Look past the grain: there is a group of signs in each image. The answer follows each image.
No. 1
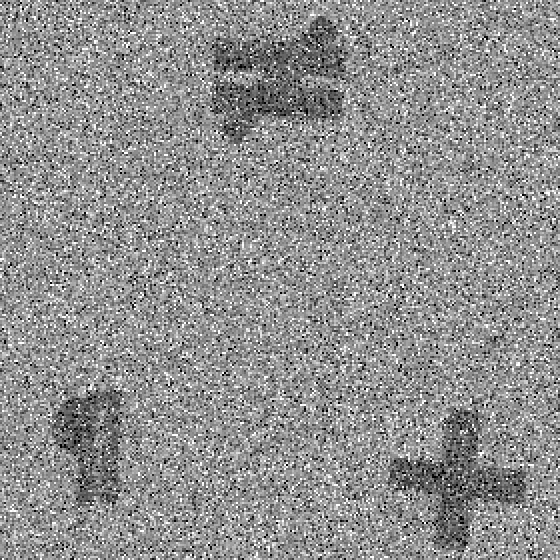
top middle: not-equal sign; bottom left: pilcrow; bottom right: plus sign
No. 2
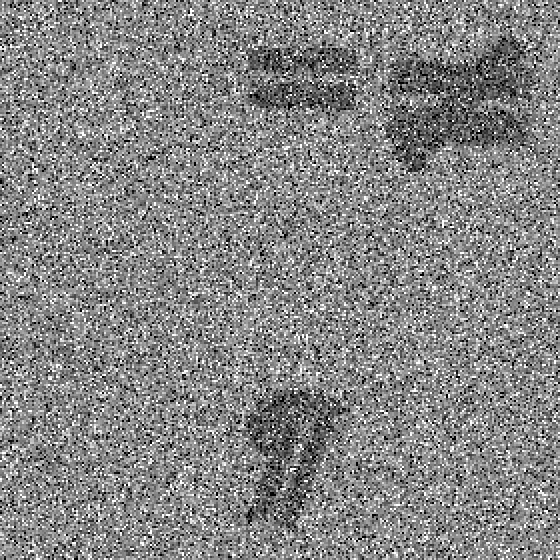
top middle: equals sign; top right: not-equal sign; bottom middle: pilcrow
